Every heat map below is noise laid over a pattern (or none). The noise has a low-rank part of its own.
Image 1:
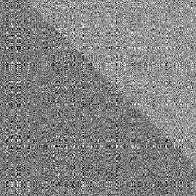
a sharp edge
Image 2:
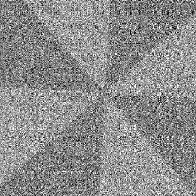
spokes from one point
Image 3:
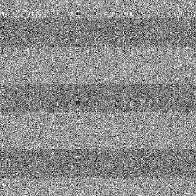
horizontal stripes
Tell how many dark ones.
3
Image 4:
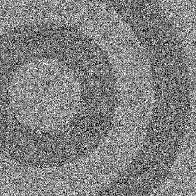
rings round one point
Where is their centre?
middle left
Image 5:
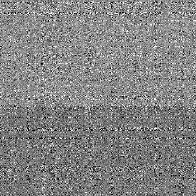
a sharp edge
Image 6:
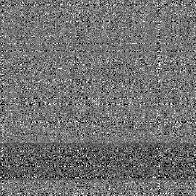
one horizontal stripe
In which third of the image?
bottom
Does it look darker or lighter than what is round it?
darker
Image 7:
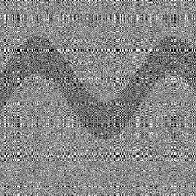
a wavy band
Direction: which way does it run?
left to right
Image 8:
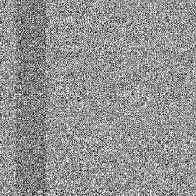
one vertical stripe
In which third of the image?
left
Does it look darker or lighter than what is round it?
darker
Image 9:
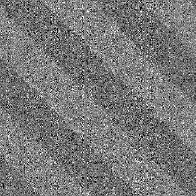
diagonal stripes
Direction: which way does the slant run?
top left to bottom right
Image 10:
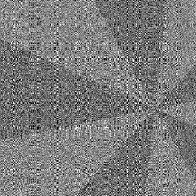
spokes from one point
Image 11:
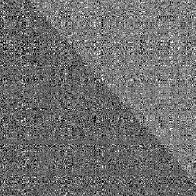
a sharp edge
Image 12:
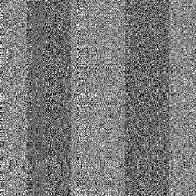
vertical stripes
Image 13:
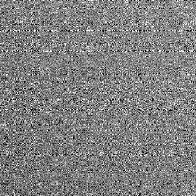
a smooth slope
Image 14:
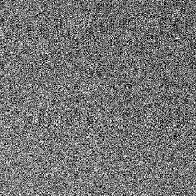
a smooth slope
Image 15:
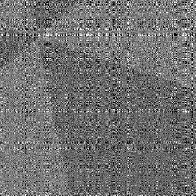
spokes from one point
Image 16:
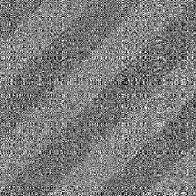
diagonal stripes
